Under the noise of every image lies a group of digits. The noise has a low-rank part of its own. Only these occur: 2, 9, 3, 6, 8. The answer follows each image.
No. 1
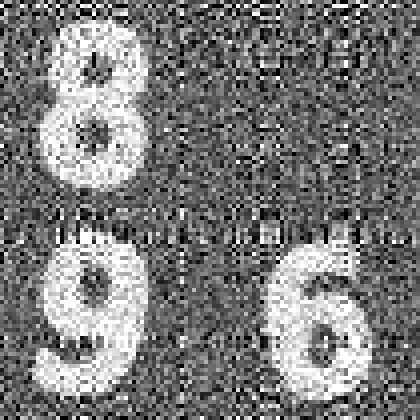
top left: 8; bottom left: 9; bottom right: 6
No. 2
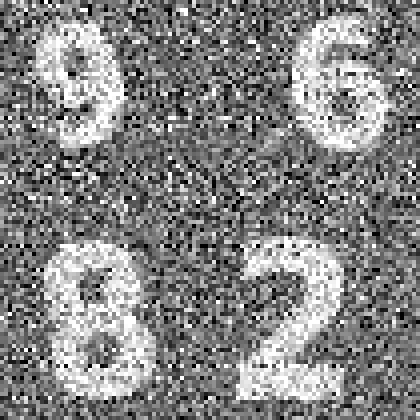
top left: 9; top right: 6; bottom left: 8; bottom right: 2
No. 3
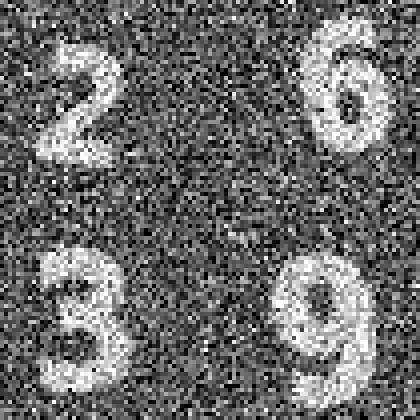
top left: 2; top right: 6; bottom left: 3; bottom right: 9
